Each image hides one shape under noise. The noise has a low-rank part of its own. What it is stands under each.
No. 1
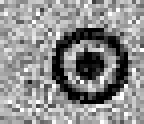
bullseye
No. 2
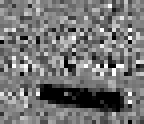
bar
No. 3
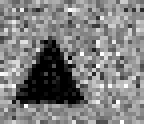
triangle
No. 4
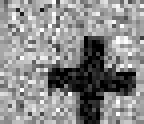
cross
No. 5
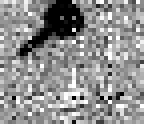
lollipop
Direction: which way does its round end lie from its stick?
up and right
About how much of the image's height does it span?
half
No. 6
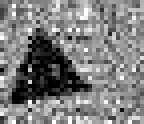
triangle
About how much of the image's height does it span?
two thirds
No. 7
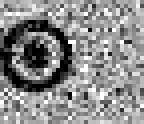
bullseye
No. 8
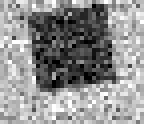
square
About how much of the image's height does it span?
two thirds
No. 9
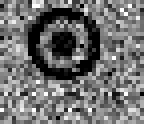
bullseye
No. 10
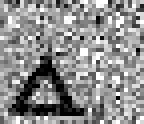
triangle frame
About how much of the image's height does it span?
half
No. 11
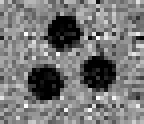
three dots
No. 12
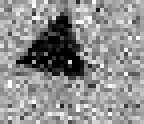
triangle
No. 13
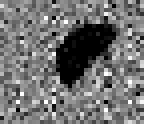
half disc
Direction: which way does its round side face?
up and left
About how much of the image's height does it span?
half
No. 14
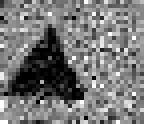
triangle
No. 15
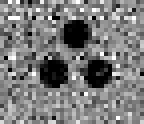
three dots
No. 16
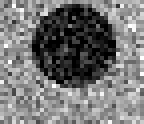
disc
